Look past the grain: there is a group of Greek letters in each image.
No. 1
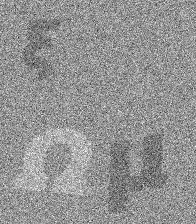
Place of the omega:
bottom left
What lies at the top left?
xi
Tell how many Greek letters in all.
3
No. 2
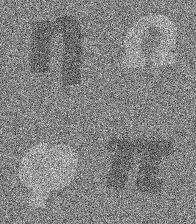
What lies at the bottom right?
pi
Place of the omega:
top right
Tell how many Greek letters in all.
4
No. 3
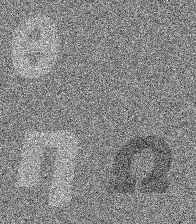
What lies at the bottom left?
eta
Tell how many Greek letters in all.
3
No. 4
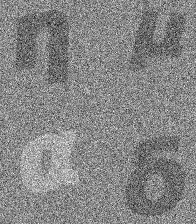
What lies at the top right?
mu
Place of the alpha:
bottom left
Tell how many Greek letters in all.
4
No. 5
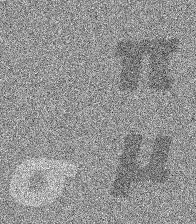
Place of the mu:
bottom right
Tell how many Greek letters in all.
3
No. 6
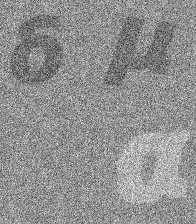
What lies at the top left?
delta
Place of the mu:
top right
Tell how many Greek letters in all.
3
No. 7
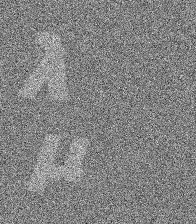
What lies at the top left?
lambda
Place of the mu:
bottom left
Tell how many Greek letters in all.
2
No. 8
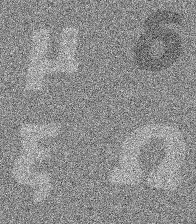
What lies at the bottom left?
xi
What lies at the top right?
delta
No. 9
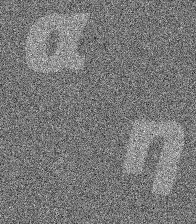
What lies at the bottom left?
nothing
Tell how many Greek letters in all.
2
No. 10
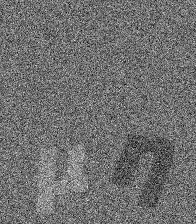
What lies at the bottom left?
mu
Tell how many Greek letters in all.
2
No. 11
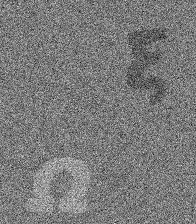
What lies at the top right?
xi
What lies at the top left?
nothing
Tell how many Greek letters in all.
2
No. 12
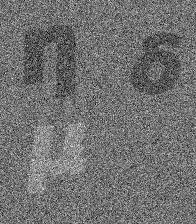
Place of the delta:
top right
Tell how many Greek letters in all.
3
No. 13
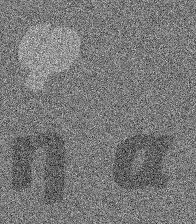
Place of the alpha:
bottom right
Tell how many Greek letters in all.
3
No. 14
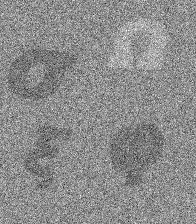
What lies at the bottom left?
xi
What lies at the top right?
omega
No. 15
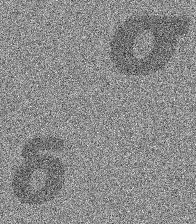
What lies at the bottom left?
delta
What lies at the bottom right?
nothing
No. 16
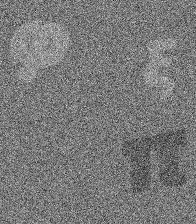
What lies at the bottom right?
pi
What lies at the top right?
xi
